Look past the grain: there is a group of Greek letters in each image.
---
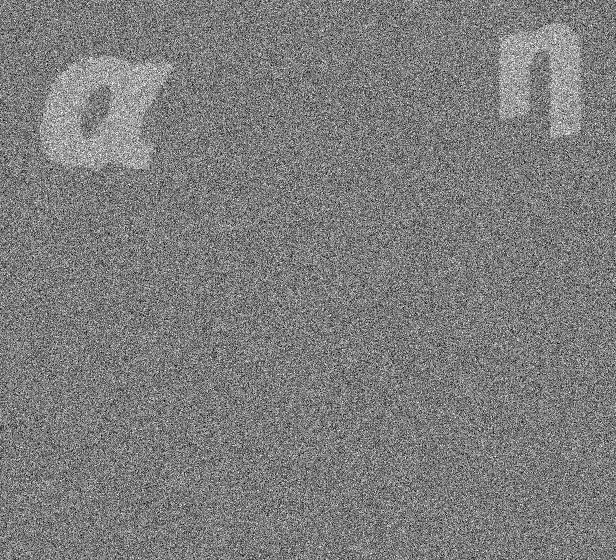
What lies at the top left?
alpha
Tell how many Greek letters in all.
2
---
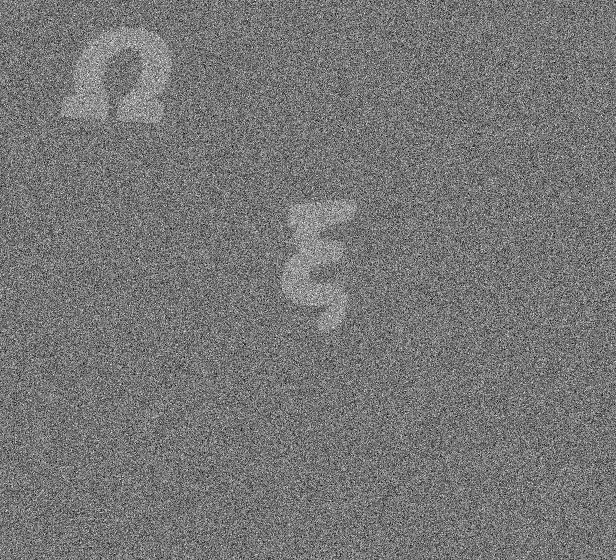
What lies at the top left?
omega
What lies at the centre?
xi
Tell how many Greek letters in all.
2
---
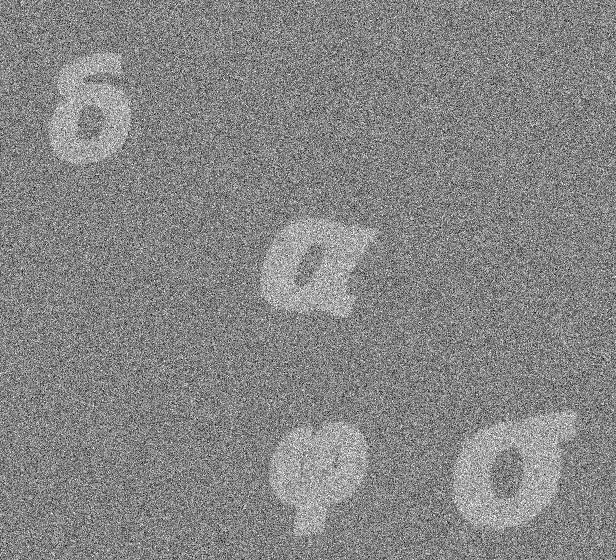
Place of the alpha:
centre
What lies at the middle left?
nothing
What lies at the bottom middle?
phi
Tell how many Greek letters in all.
4
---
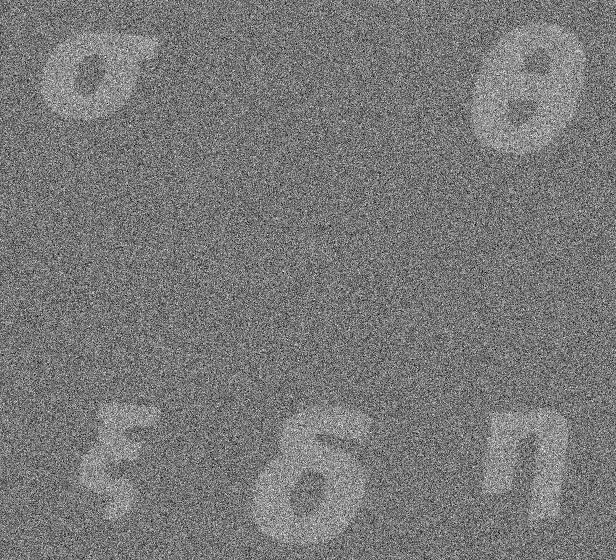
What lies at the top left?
sigma
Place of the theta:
top right
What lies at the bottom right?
eta
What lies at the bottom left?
xi
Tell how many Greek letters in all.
5
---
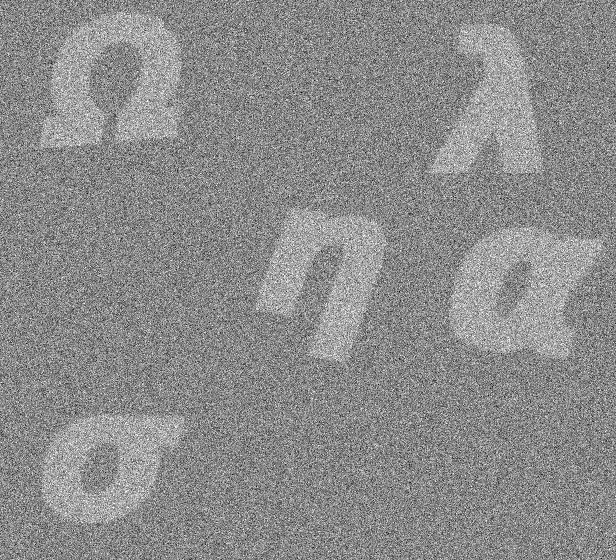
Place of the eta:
centre
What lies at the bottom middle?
nothing
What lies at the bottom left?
sigma
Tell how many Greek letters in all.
5
